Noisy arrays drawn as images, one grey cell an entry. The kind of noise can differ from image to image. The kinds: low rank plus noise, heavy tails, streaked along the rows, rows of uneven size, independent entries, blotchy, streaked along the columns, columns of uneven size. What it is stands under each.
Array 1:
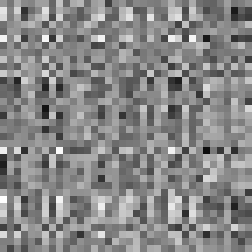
low rank plus noise
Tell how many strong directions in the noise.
one
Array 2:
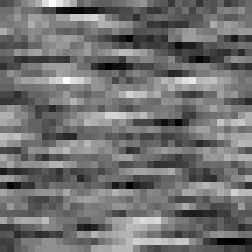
streaked along the rows
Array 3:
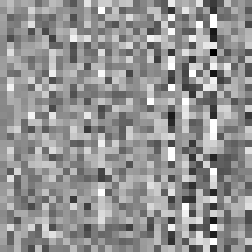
columns of uneven size
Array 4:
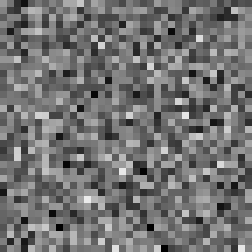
independent entries
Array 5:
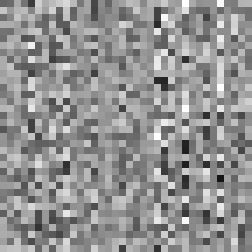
columns of uneven size
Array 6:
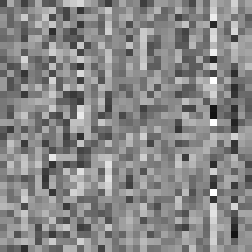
columns of uneven size
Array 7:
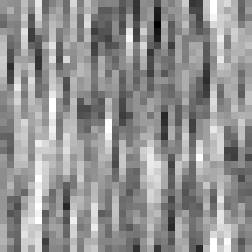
streaked along the columns
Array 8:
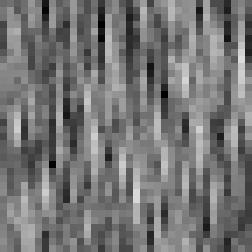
streaked along the columns
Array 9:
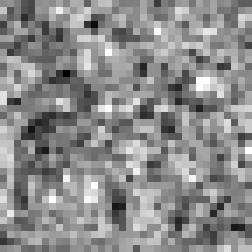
blotchy
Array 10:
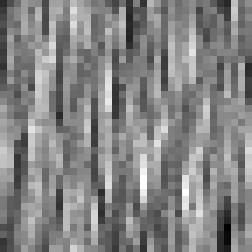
streaked along the columns
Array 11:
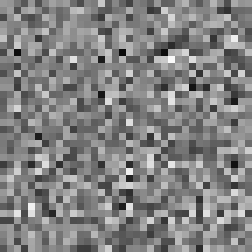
low rank plus noise
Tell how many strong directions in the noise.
five to eight
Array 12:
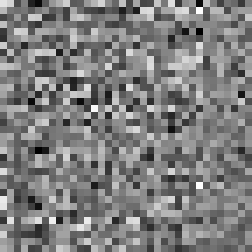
low rank plus noise
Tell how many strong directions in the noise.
five to eight
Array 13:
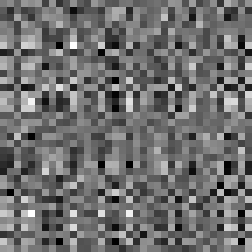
low rank plus noise
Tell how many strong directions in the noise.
one
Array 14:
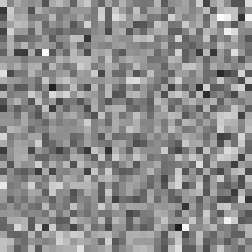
low rank plus noise
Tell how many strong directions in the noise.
three or four
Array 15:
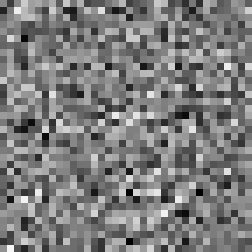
low rank plus noise
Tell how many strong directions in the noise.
five to eight
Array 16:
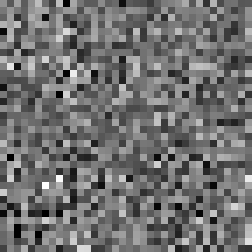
low rank plus noise
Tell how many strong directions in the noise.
five to eight
